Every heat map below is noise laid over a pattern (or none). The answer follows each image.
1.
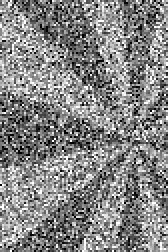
spokes from one point
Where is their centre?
middle right
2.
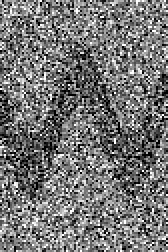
a wavy band
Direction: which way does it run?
left to right
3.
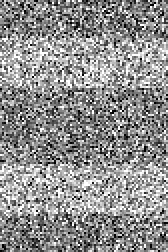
horizontal stripes
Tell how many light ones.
2
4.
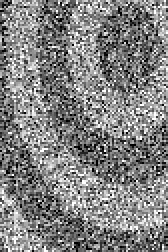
rings round one point
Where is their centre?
top right
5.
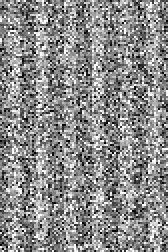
vertical stripes
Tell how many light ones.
6
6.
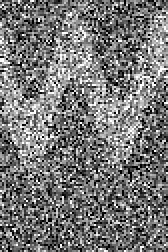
a wavy band
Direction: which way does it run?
left to right
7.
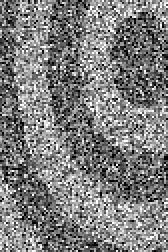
rings round one point
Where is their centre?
top right
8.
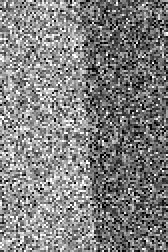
a sharp edge
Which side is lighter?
left
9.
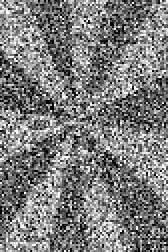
spokes from one point
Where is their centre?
centre
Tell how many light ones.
7
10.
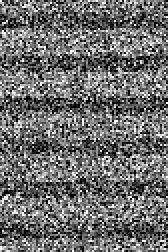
horizontal stripes
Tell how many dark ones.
6
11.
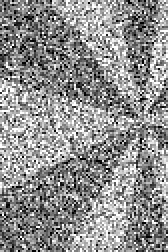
spokes from one point
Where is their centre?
middle right
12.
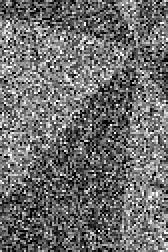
spokes from one point
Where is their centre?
top right
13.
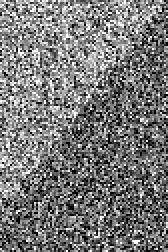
a sharp edge
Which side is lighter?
top left
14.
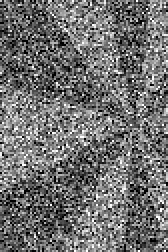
spokes from one point
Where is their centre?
middle right
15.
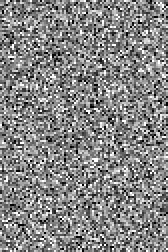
only noise
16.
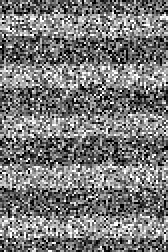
horizontal stripes
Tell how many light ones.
5
